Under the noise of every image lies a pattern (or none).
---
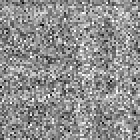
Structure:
bands of rows crossing bands of columns
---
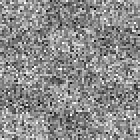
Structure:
a checkerboard
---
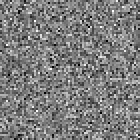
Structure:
only noise
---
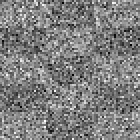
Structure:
a checkerboard
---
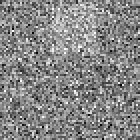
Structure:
one block
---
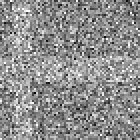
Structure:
bands of rows crossing bands of columns
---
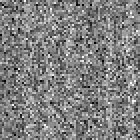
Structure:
bands of columns
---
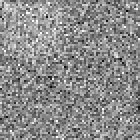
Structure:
one block
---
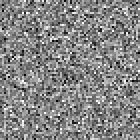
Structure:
only noise
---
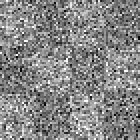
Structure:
a checkerboard
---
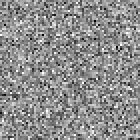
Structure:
only noise
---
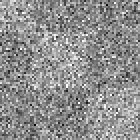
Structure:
blocks along the diagonal
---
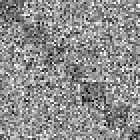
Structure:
blocks along the diagonal
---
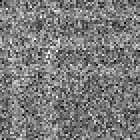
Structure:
bands of rows crossing bands of columns
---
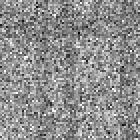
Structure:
bands of rows crossing bands of columns
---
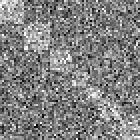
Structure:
blocks along the diagonal
